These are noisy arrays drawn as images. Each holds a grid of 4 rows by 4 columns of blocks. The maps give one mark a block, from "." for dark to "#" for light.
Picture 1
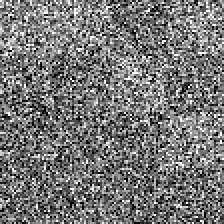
# # . #
. . # .
. . . #
. . . .
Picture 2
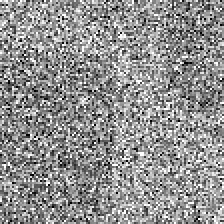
# # # .
. . # .
. . # #
. . # #
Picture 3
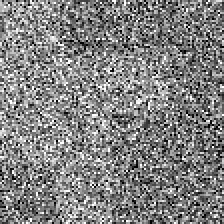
# . . .
# # # .
# # . .
. # . .
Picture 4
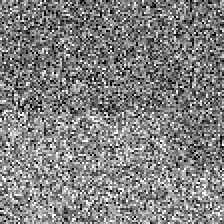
. . . .
. . . .
# # # .
# # # #
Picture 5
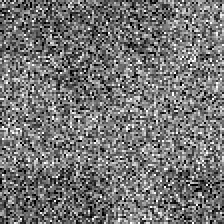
. . . #
# . # #
# # # #
. . # .
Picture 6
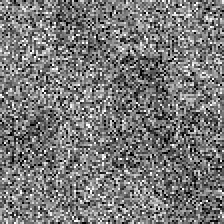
# . # #
# # . #
. # . .
# # # .
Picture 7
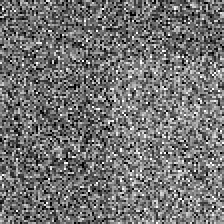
. . . .
. . # #
. . # #
. . # #
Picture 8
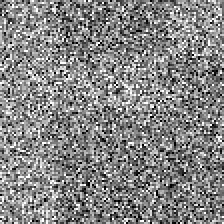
# . . #
# # # .
# . . .
# . . .
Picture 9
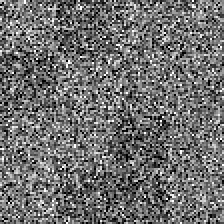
# . # #
. # # #
# # . #
# . . #
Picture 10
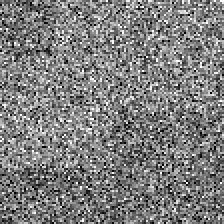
. # # #
# # # #
# # . .
. . . .
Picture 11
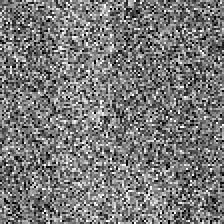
. # . .
. # . .
. # . .
. # # .
